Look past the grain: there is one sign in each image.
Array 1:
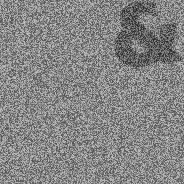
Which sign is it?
ampersand
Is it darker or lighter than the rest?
darker
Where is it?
top right
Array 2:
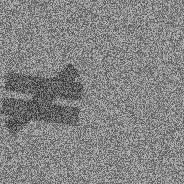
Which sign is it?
not-equal sign
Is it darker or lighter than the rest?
darker
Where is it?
middle left
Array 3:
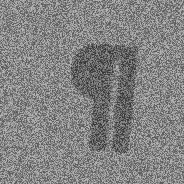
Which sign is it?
pilcrow
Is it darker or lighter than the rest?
darker
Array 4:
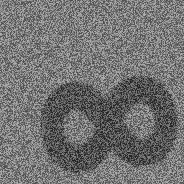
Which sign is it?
infinity sign
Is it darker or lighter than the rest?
darker
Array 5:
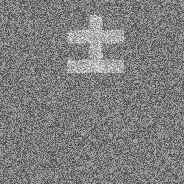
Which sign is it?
plus-minus sign
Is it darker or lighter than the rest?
lighter
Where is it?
top middle
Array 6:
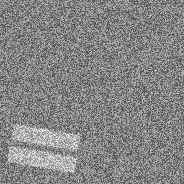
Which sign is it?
equals sign
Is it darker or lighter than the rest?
lighter
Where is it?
bottom left
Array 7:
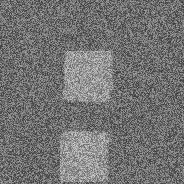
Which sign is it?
colon
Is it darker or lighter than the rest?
lighter
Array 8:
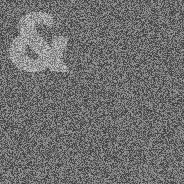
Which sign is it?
ampersand
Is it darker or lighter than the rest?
lighter
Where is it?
top left
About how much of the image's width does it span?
a third
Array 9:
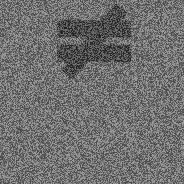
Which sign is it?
not-equal sign
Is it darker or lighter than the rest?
darker
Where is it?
top middle
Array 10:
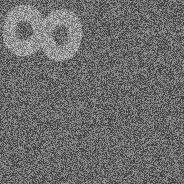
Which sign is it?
infinity sign
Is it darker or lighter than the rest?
lighter
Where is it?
top left
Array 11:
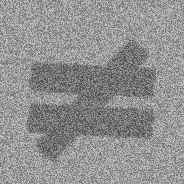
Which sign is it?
not-equal sign
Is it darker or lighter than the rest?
darker
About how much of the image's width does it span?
two thirds
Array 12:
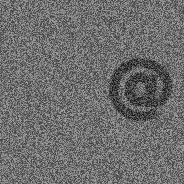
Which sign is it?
at sign
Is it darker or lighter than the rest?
darker
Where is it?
middle right
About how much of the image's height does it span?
a third
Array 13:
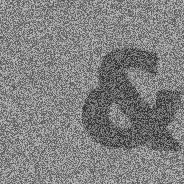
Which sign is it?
ampersand
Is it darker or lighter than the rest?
darker
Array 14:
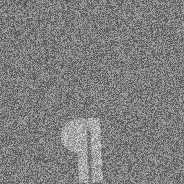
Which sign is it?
pilcrow
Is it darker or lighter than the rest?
lighter
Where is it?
bottom middle
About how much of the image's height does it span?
a third
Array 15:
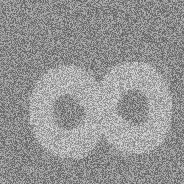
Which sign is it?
infinity sign
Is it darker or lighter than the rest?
lighter
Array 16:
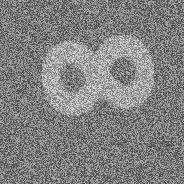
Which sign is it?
infinity sign
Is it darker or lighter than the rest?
lighter
